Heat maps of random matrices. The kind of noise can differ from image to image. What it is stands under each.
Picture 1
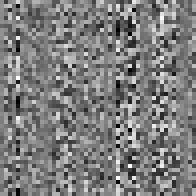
columns of uneven size
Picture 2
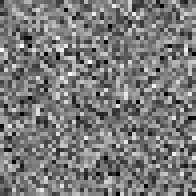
independent entries
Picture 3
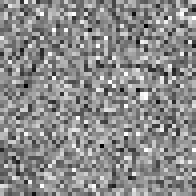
independent entries
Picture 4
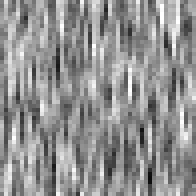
streaked along the columns
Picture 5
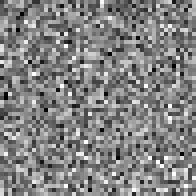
independent entries
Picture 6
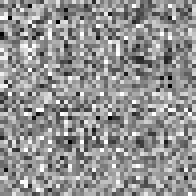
low rank plus noise
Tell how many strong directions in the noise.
five to eight
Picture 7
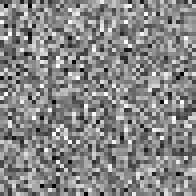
independent entries
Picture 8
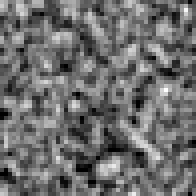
blotchy
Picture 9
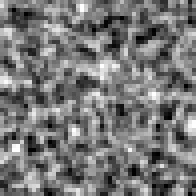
blotchy
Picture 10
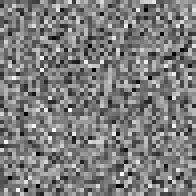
independent entries
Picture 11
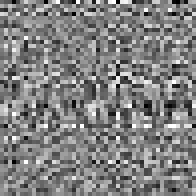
low rank plus noise
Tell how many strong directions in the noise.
two
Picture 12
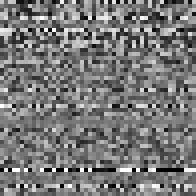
rows of uneven size
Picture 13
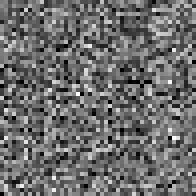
low rank plus noise
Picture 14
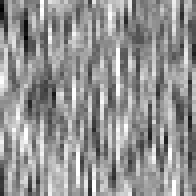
streaked along the columns
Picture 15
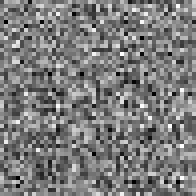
low rank plus noise
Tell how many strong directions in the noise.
five to eight
